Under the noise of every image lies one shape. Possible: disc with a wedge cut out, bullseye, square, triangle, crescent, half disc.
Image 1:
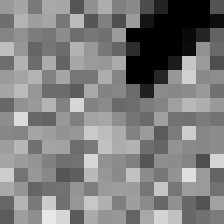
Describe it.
dark half disc, top right
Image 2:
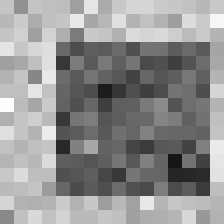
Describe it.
dark square
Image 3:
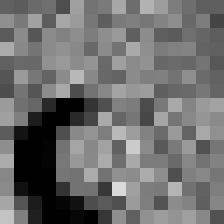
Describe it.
dark crescent
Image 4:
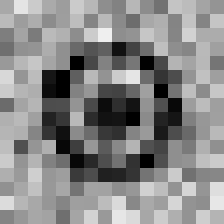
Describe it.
dark bullseye
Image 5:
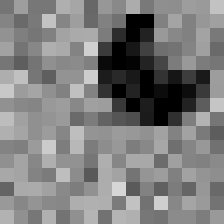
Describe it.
dark disc with a wedge cut out
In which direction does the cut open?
up and right
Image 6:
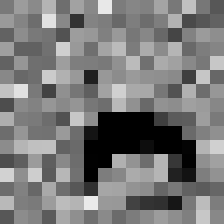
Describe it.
dark crescent
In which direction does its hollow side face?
down
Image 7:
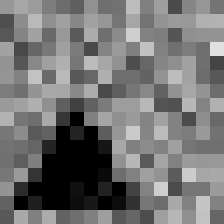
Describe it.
dark triangle
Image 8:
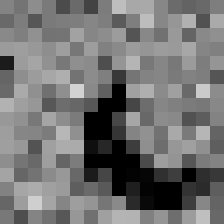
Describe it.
dark crescent
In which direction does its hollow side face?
up and right
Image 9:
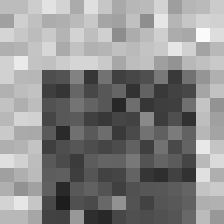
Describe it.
dark square
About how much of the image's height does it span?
two thirds
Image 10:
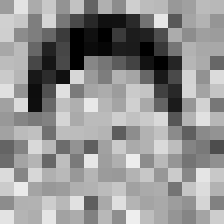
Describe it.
dark crescent
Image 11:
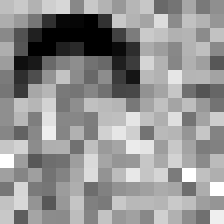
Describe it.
dark crescent
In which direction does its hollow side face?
down
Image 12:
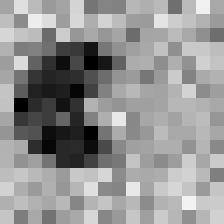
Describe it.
dark disc with a wedge cut out
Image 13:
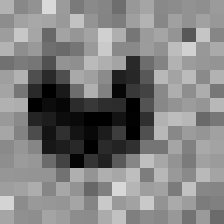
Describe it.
dark disc with a wedge cut out
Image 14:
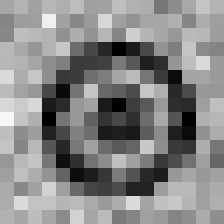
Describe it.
dark bullseye
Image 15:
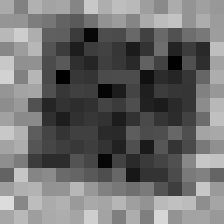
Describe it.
dark square
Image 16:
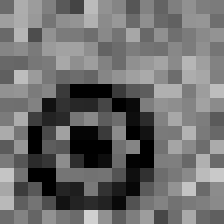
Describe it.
dark bullseye
